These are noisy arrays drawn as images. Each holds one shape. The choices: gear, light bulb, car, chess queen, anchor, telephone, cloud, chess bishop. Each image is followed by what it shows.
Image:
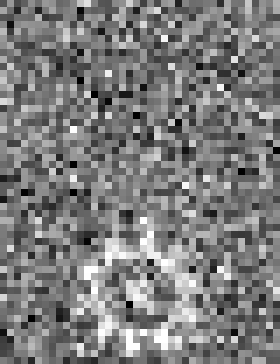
gear
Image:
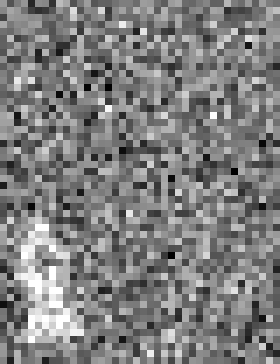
chess bishop
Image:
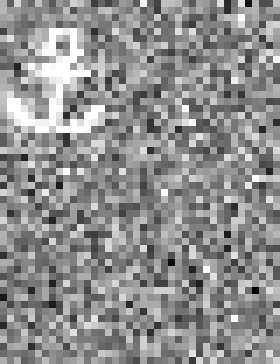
anchor
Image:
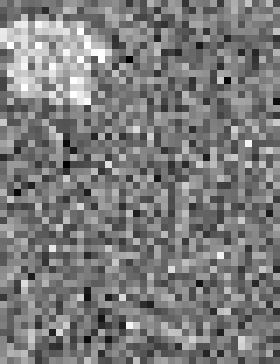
telephone
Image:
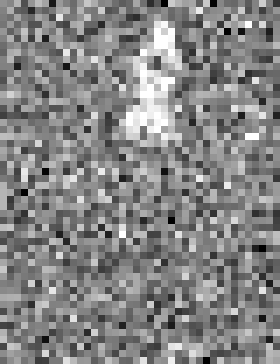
chess bishop
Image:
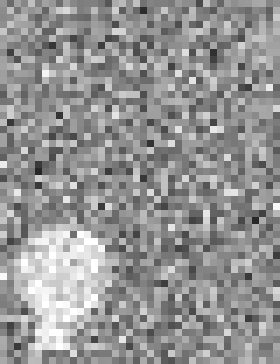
light bulb
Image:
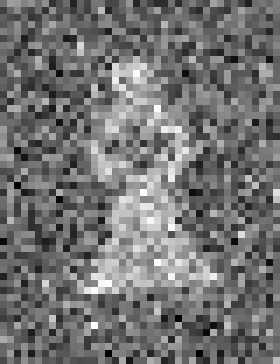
chess bishop
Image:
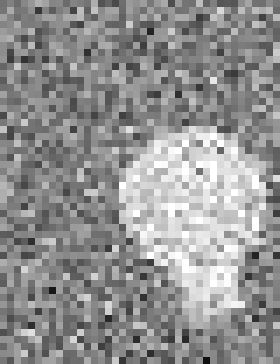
light bulb
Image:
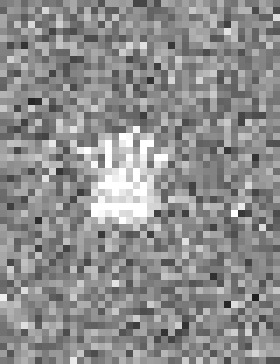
chess queen
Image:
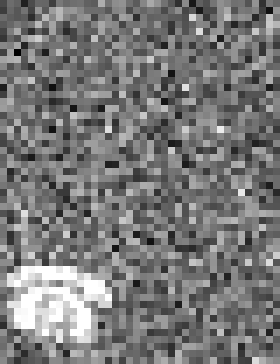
telephone
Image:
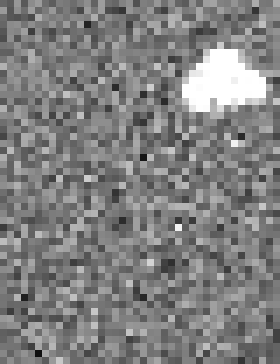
cloud
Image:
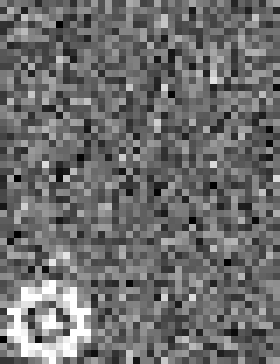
gear
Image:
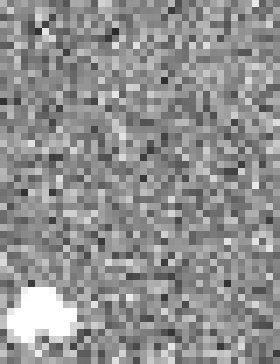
car
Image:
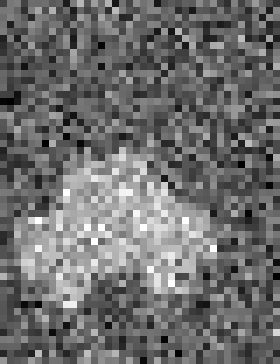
car
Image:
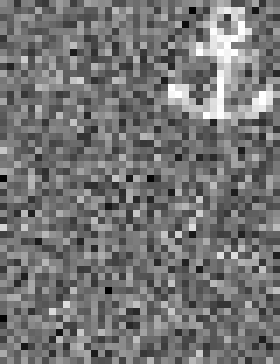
anchor
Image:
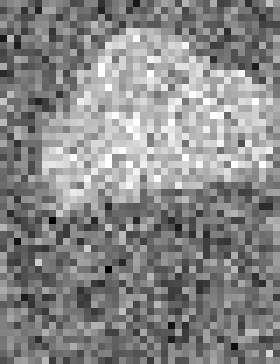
cloud
